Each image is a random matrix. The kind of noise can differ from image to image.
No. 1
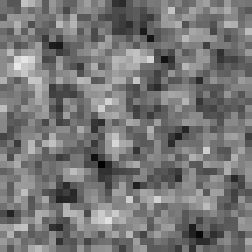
blotchy
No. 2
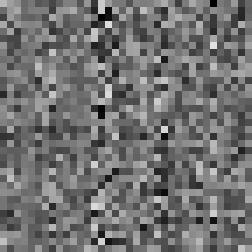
columns of uneven size
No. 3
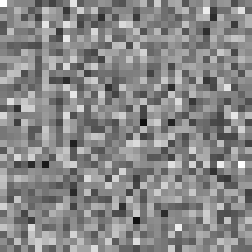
independent entries
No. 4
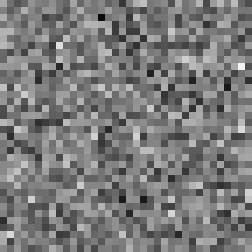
independent entries
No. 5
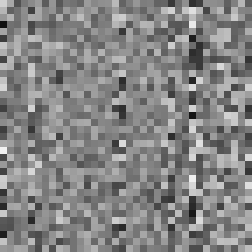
columns of uneven size
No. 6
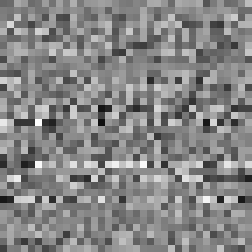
rows of uneven size
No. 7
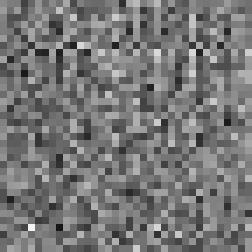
low rank plus noise
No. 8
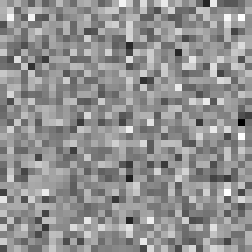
low rank plus noise
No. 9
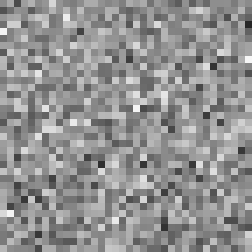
independent entries
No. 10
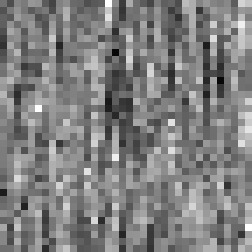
streaked along the columns
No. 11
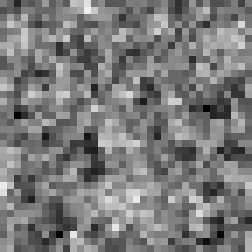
blotchy
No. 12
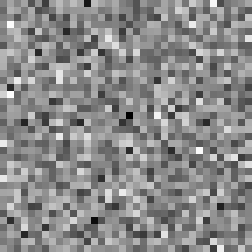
independent entries
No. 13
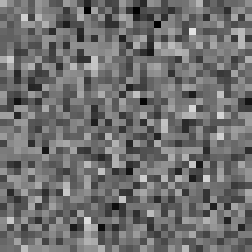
independent entries
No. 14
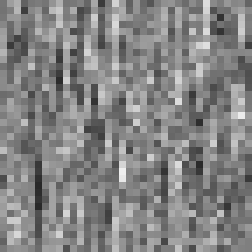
streaked along the columns
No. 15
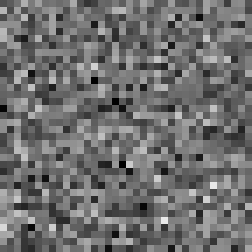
low rank plus noise
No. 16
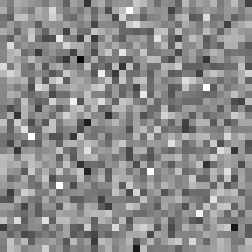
independent entries
